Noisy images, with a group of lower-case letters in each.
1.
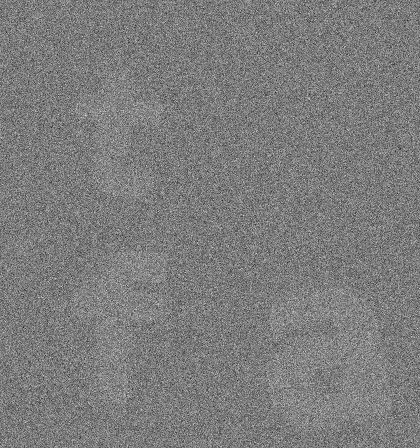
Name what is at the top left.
t
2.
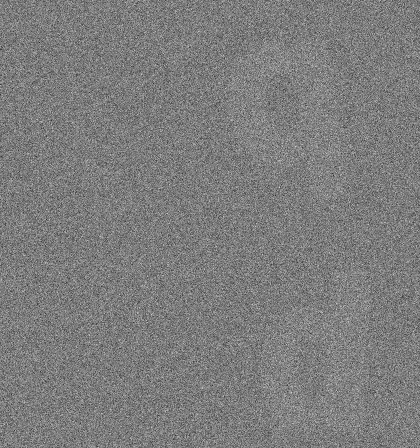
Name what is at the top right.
q
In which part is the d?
bottom right
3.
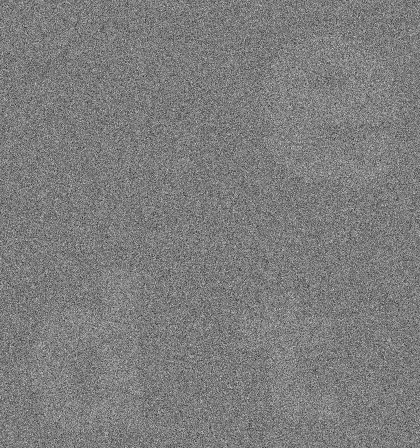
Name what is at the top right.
e
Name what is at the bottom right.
t
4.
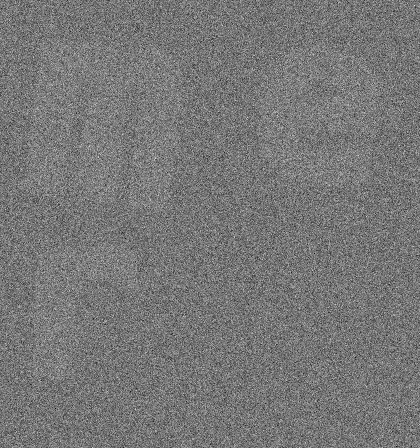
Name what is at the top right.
e
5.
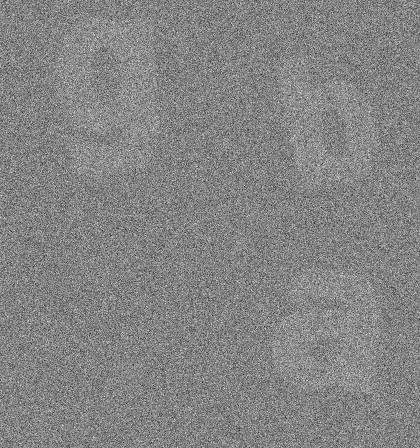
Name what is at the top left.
g
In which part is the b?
top right
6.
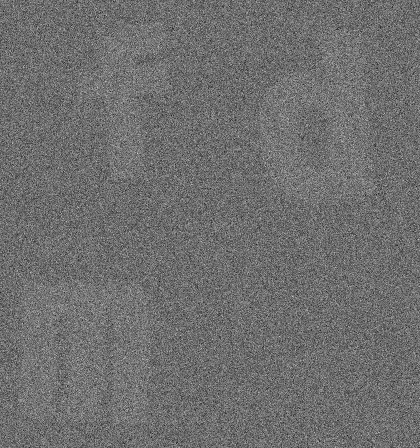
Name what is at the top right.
d
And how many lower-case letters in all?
3
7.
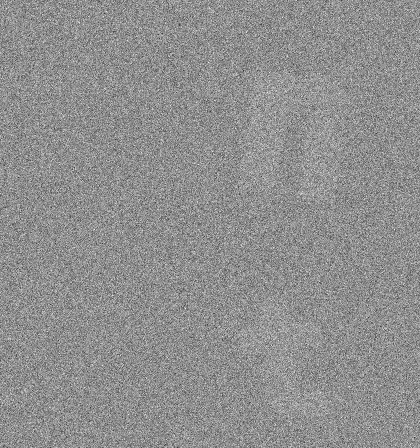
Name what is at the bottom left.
nothing
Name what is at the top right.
n
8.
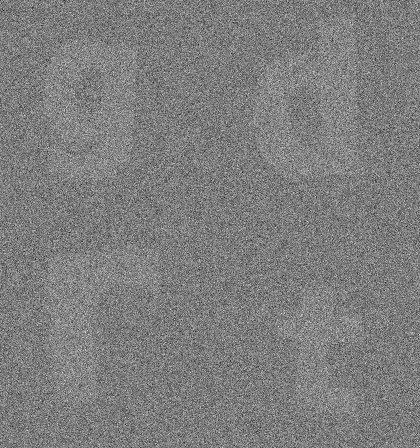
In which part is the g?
top left
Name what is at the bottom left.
r
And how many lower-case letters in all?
4
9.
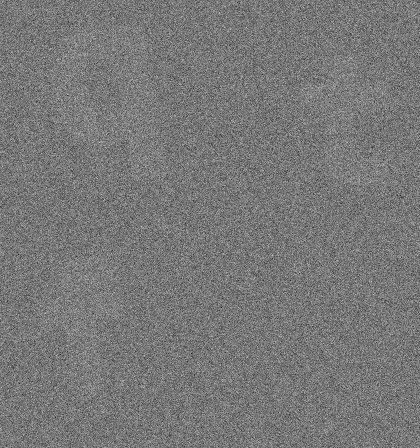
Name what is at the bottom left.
f
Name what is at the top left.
q
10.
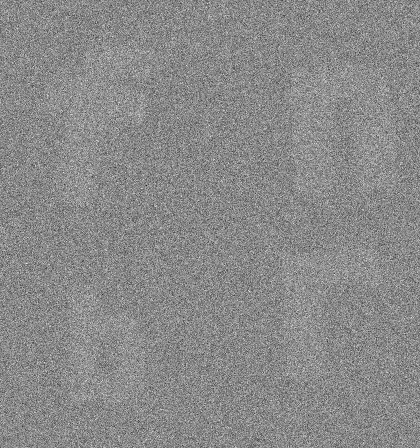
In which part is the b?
bottom left
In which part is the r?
bottom right
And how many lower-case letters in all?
4
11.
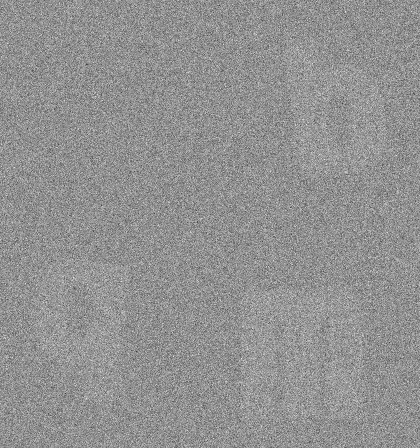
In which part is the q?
bottom left
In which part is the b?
top right
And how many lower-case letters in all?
3
